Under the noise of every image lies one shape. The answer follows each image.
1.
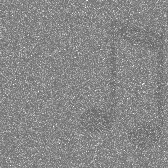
pair of musical notes
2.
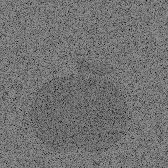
apple
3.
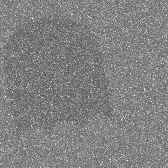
ghost
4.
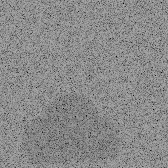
cloud
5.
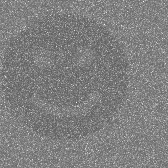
smiling face
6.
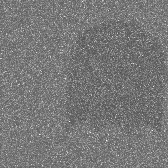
ghost
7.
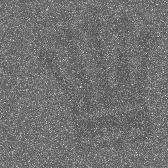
chess queen
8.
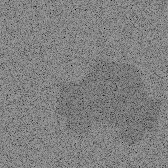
car
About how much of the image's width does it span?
two thirds
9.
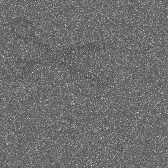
pair of scissors
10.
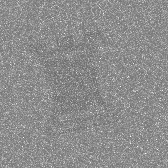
chess rook
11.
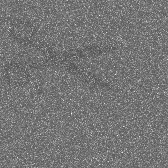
pair of scissors
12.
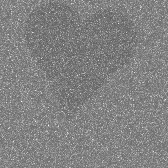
heart
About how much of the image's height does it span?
two thirds
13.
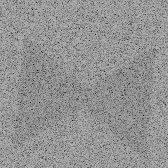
bow tie
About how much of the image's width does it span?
nearly all
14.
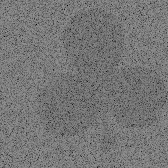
club
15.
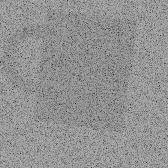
cup
